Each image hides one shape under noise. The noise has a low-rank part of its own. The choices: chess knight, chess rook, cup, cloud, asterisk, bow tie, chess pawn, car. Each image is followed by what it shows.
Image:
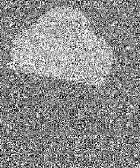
cloud
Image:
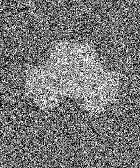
car
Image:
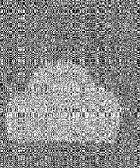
cloud
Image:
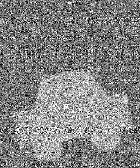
car
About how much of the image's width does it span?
nearly all
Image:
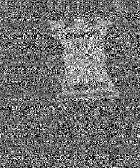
chess rook
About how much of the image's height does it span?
half
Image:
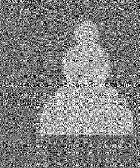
chess pawn
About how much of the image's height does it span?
two thirds
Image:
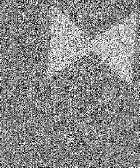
bow tie
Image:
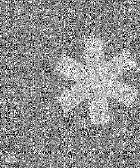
asterisk
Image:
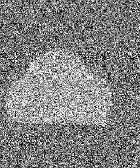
cloud
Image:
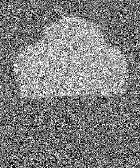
cloud
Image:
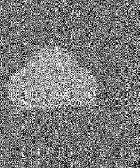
cloud
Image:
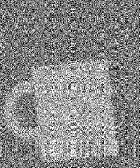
cup
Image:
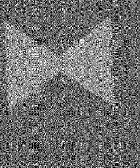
bow tie
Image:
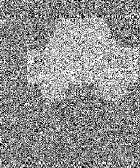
car
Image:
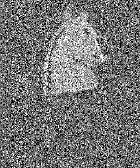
chess knight
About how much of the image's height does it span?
half
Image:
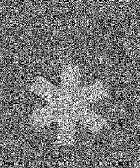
asterisk
